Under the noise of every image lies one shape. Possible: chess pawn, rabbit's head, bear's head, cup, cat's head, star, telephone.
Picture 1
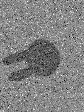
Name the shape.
rabbit's head
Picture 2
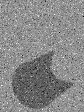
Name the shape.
cat's head
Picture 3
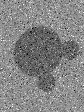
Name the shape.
bear's head
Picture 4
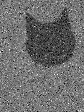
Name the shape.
cat's head
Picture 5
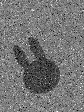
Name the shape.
rabbit's head
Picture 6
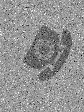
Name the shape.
telephone
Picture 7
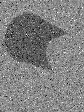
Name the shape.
cat's head
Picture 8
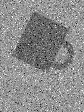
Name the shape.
cup
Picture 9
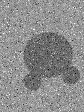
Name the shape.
bear's head
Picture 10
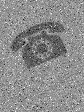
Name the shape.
telephone
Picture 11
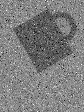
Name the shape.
cup
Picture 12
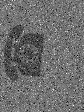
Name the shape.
telephone
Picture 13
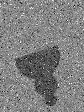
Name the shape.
chess pawn
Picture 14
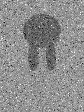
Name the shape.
rabbit's head
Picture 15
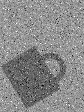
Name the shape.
cup
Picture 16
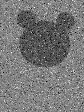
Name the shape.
bear's head
